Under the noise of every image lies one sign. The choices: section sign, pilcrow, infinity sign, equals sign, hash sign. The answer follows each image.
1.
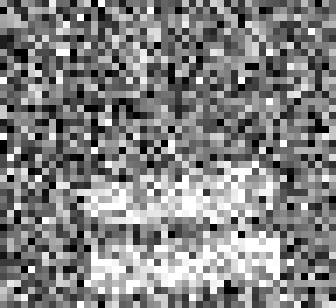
equals sign
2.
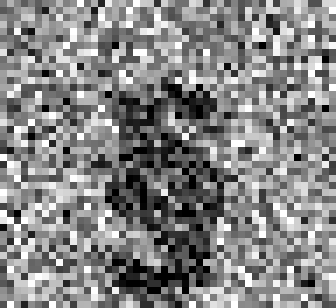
section sign
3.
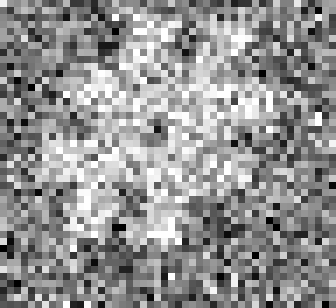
hash sign
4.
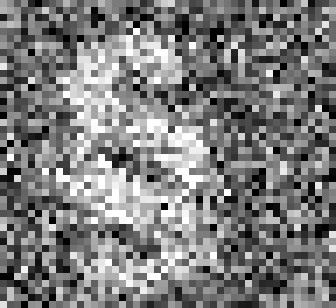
section sign
